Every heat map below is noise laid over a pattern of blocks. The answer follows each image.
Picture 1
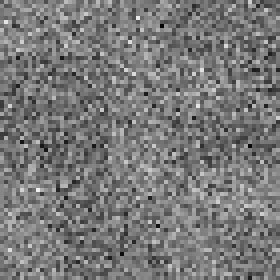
no symmetry
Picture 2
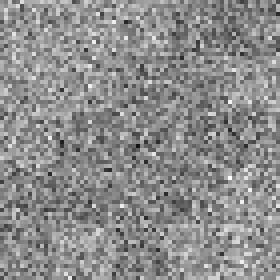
mirrored about the diagonal from the top left
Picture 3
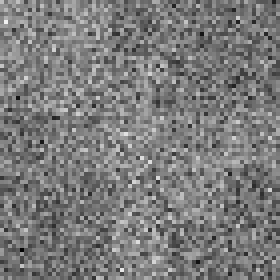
mirrored about the diagonal from the top left
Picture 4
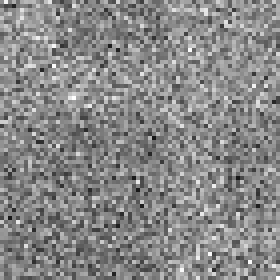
mirrored about the diagonal from the bottom left
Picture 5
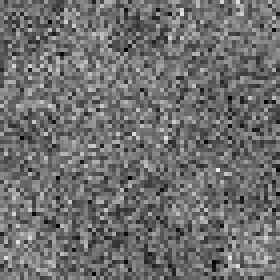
mirrored about the diagonal from the top left
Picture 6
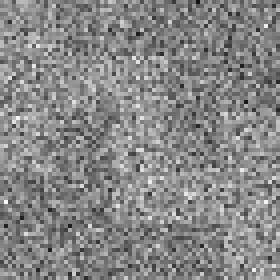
the same after a half turn
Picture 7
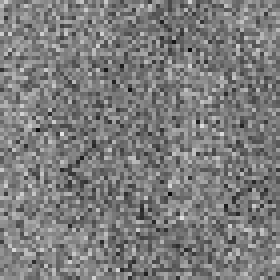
top and bottom mirror each other
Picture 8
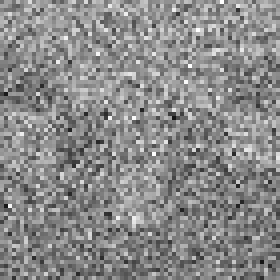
left and right mirror each other
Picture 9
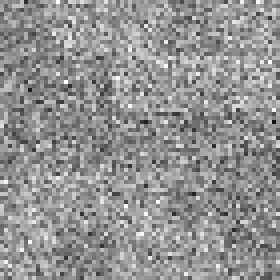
the same after a half turn
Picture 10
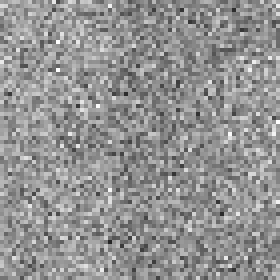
top and bottom mirror each other
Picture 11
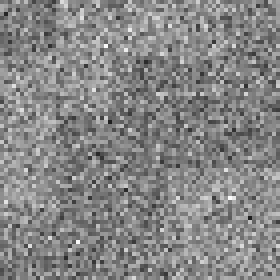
mirrored about the diagonal from the top left
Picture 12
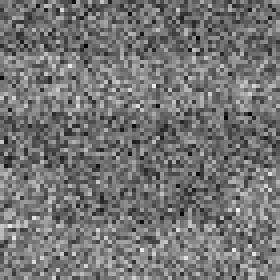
left and right mirror each other
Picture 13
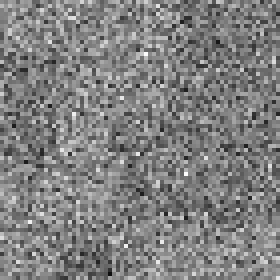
no symmetry
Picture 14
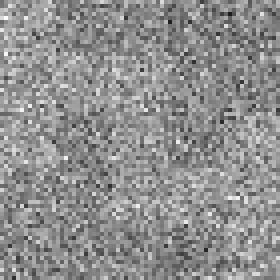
the same after a half turn
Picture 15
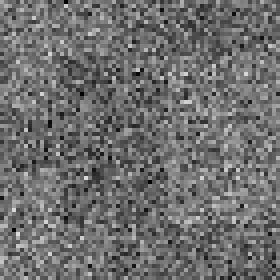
top and bottom mirror each other
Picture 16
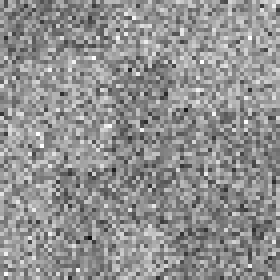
no symmetry
